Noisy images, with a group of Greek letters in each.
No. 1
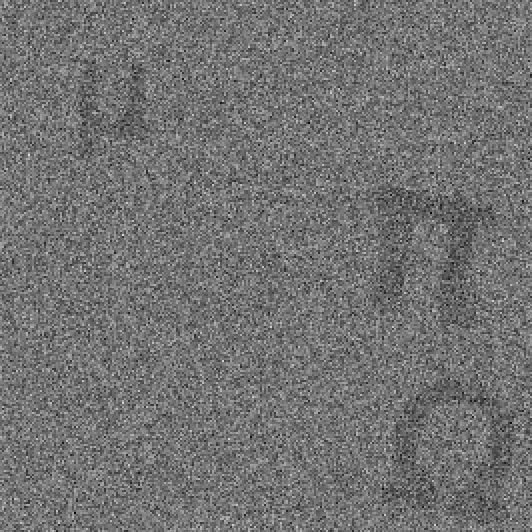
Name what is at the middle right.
pi
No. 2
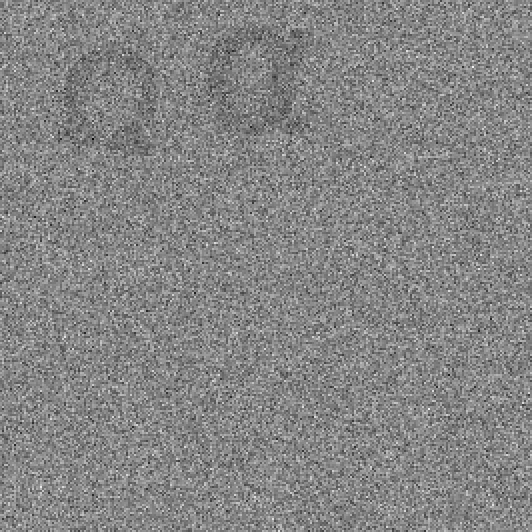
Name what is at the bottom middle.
nothing
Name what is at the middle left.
nothing
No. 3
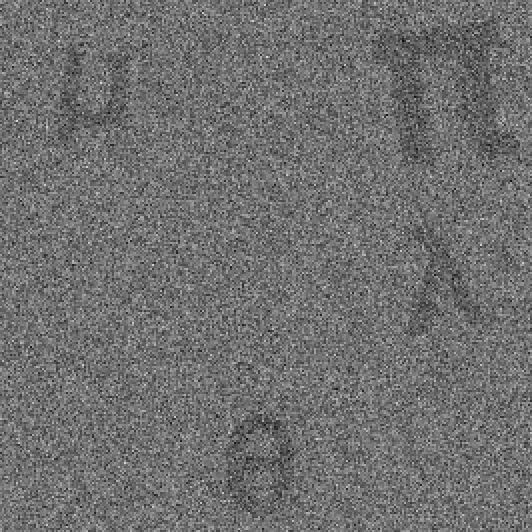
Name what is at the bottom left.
nothing
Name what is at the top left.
mu
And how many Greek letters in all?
4
